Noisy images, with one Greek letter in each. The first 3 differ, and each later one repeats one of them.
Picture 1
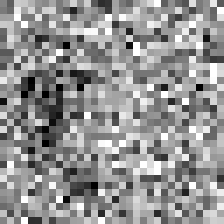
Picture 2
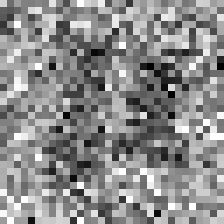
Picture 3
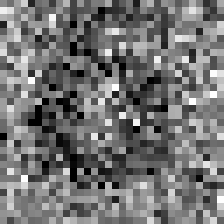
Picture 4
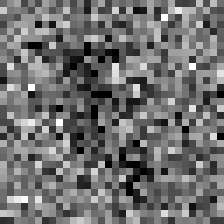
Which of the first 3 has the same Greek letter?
1
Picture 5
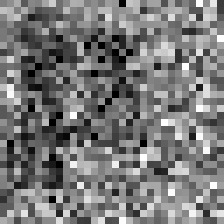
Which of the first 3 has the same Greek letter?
2
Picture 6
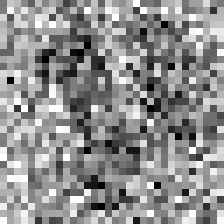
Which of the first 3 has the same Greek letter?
2
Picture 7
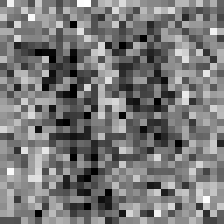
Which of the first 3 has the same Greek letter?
2
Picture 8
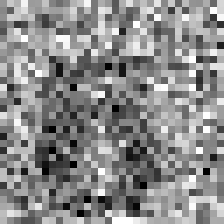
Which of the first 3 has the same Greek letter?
3
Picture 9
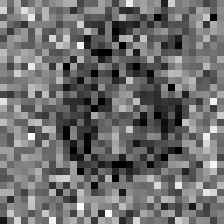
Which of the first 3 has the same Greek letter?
3
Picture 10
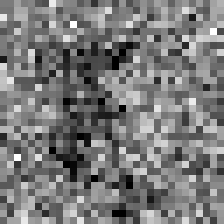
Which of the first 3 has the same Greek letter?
1
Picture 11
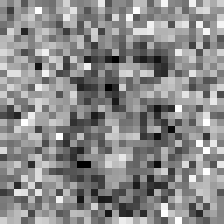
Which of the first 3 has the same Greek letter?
3
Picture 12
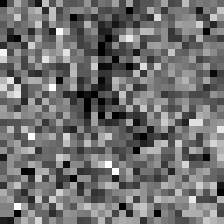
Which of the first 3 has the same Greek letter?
1
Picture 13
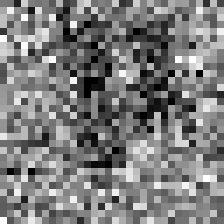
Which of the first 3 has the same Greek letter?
2
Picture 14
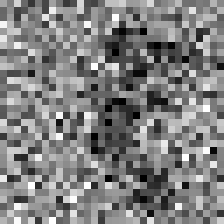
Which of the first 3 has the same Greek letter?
1
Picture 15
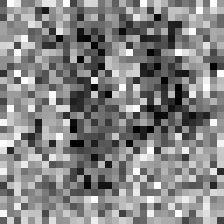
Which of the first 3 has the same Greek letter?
2
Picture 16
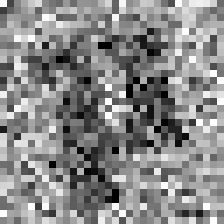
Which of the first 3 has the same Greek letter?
2
